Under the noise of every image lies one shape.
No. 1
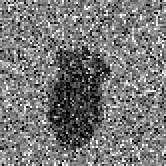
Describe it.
dark footprint
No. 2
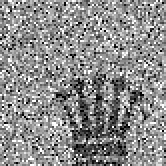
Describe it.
dark chess queen
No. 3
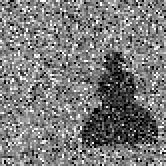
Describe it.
dark chess pawn
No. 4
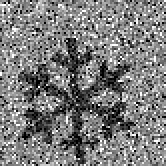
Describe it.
dark snowflake
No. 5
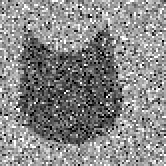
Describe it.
dark cat's head
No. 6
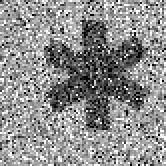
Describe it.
dark asterisk
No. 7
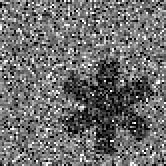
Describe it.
dark asterisk
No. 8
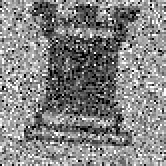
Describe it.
dark chess rook
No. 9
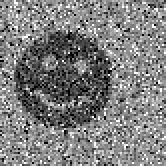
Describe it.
dark smiling face
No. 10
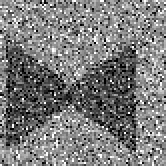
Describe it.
dark bow tie
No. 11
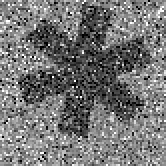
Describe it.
dark asterisk
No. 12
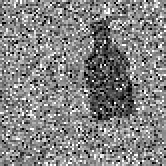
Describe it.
dark bottle
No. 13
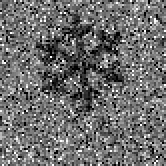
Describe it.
dark snowflake
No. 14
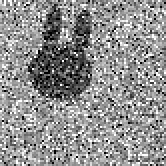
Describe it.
dark rabbit's head
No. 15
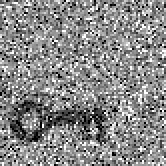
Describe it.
dark key
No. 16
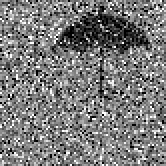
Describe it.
dark umbrella
